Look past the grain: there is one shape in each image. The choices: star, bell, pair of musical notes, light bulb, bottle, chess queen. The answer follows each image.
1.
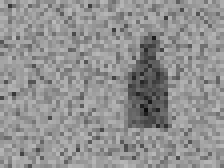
dark bottle
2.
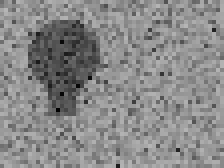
dark light bulb
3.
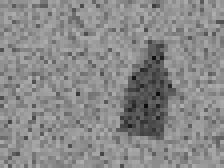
dark bottle
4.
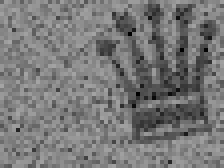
dark chess queen
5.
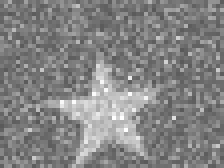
light star
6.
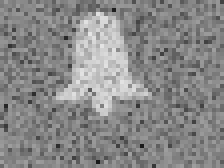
light bell
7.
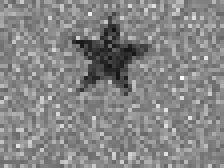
dark star
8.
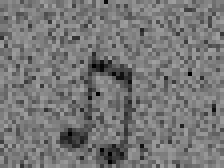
dark pair of musical notes
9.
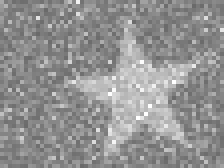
light star
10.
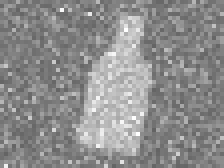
light bottle
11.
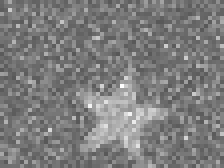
light star
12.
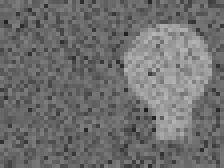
light light bulb
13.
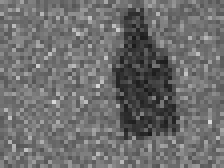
dark bottle
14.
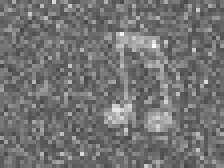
light pair of musical notes
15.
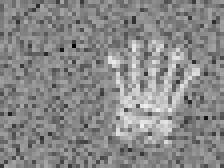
light chess queen
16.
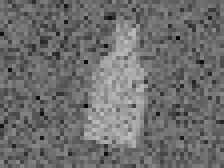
light bottle
